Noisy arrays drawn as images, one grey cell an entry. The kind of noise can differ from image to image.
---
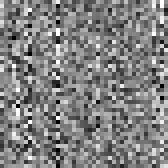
columns of uneven size
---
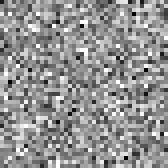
independent entries
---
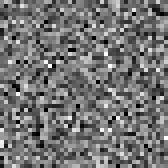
independent entries
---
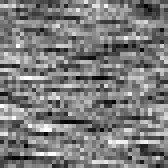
streaked along the rows
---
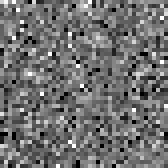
heavy tails
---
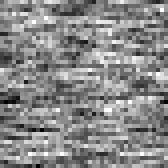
streaked along the rows
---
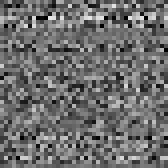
rows of uneven size
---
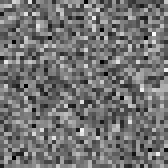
independent entries
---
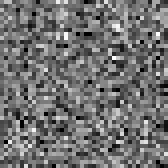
low rank plus noise
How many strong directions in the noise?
three or four
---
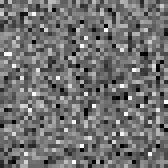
heavy tails
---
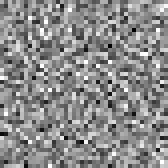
low rank plus noise
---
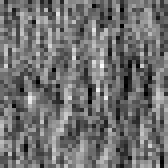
streaked along the columns
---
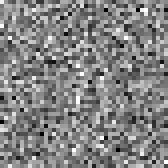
independent entries
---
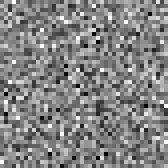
independent entries
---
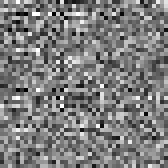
low rank plus noise
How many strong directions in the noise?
one
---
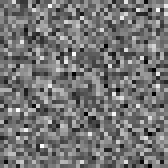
independent entries
